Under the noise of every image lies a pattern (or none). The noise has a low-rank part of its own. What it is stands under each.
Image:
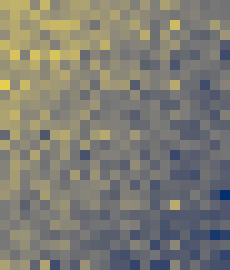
a smooth slope
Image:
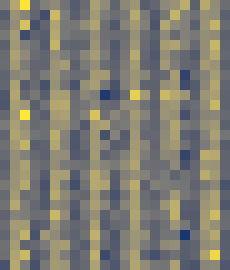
vertical stripes
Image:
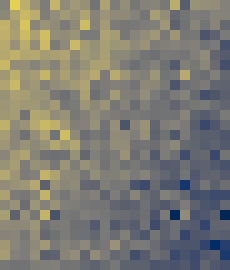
a smooth slope
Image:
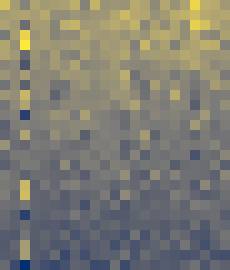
a smooth slope
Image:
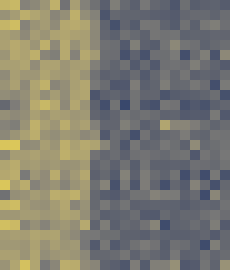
a sharp edge
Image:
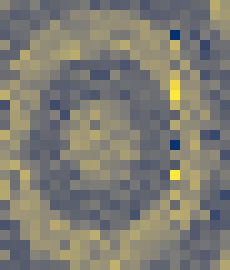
rings round one point
